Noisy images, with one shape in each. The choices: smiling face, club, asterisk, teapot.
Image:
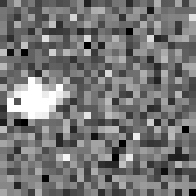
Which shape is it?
teapot
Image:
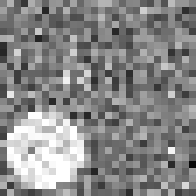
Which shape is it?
smiling face
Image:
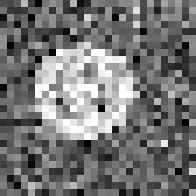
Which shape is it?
smiling face
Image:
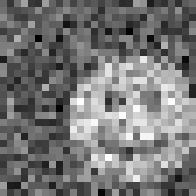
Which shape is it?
smiling face
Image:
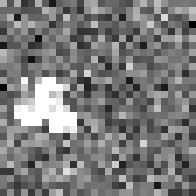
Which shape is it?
club
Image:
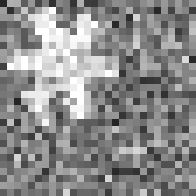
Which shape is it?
asterisk
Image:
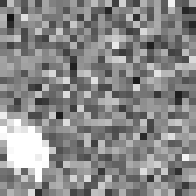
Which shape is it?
teapot
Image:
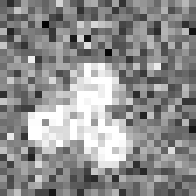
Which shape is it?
club
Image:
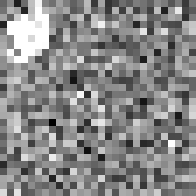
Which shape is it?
teapot
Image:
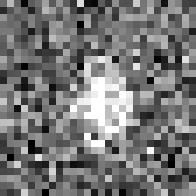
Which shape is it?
teapot
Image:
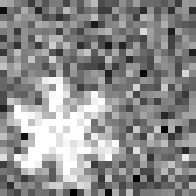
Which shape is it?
asterisk
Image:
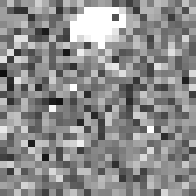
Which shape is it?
teapot
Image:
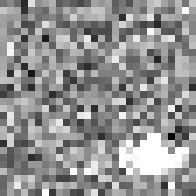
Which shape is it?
teapot
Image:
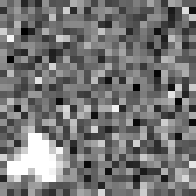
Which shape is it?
club
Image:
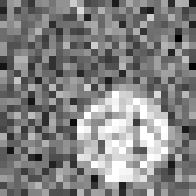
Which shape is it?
smiling face
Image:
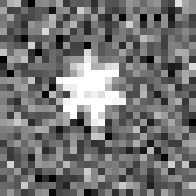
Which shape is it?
asterisk
